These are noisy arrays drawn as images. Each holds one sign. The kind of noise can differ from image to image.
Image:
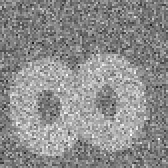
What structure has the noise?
independent entries
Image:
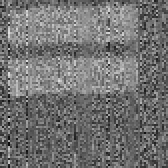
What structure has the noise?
columns of uneven size
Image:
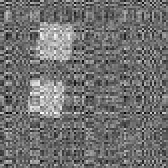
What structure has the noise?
low rank plus noise
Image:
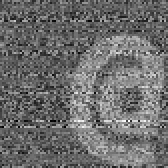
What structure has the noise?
rows of uneven size
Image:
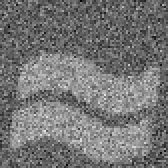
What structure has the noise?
independent entries
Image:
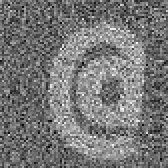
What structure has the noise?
low rank plus noise
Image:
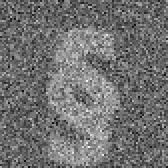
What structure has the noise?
independent entries
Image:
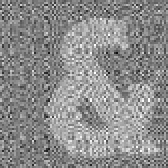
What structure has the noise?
low rank plus noise
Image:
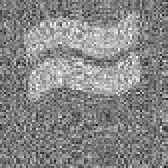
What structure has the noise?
low rank plus noise
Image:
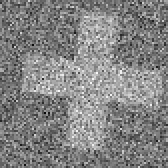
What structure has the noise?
independent entries
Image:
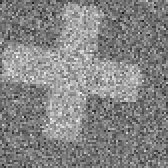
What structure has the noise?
independent entries
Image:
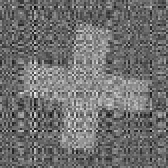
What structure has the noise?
low rank plus noise
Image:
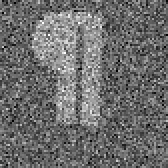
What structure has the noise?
independent entries
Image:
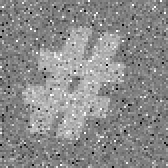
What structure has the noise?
heavy tails
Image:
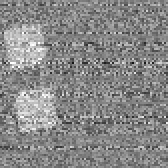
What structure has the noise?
rows of uneven size
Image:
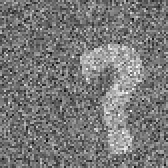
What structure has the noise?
independent entries
